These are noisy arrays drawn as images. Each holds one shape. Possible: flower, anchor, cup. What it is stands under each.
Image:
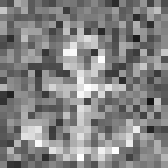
anchor
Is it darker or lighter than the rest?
lighter
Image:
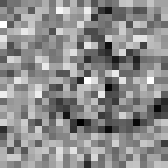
anchor
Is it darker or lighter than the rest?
darker
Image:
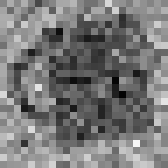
cup
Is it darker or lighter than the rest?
darker
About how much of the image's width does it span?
nearly all
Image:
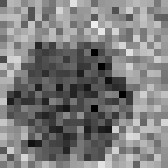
flower
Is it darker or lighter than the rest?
darker
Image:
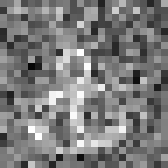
anchor
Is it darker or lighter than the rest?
lighter
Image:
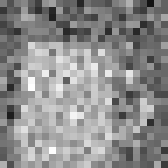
cup
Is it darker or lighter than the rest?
lighter
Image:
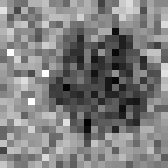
flower
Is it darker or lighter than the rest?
darker
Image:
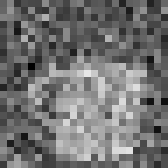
cup
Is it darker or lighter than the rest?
lighter
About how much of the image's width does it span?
two thirds
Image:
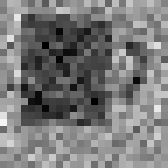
cup
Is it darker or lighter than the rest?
darker
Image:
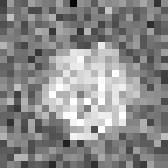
flower
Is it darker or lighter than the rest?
lighter
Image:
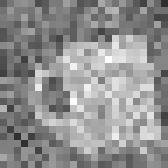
cup
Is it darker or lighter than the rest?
lighter
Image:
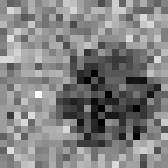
flower
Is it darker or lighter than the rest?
darker
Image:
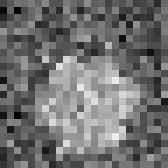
flower
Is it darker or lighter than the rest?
lighter
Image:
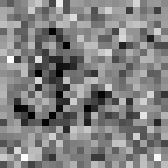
anchor
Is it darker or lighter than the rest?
darker
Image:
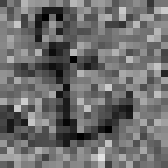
anchor
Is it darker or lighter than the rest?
darker
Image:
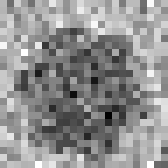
flower
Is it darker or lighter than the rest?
darker
